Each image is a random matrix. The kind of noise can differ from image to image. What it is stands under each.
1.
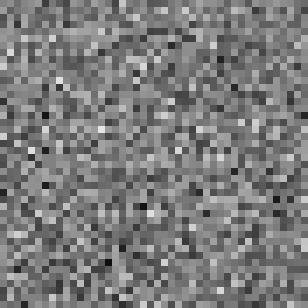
independent entries
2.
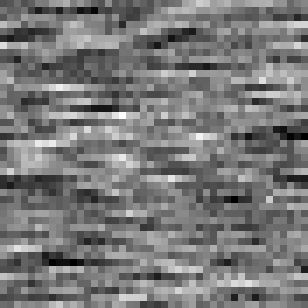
streaked along the rows
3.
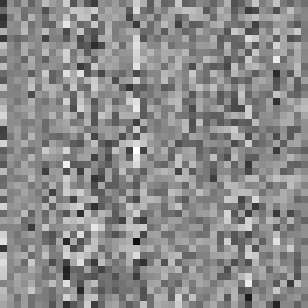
columns of uneven size
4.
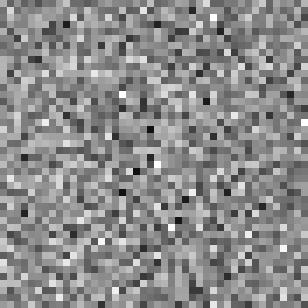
independent entries
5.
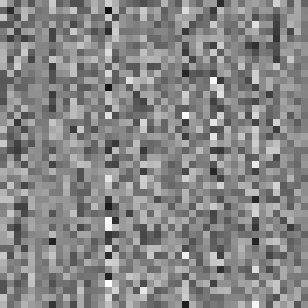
columns of uneven size
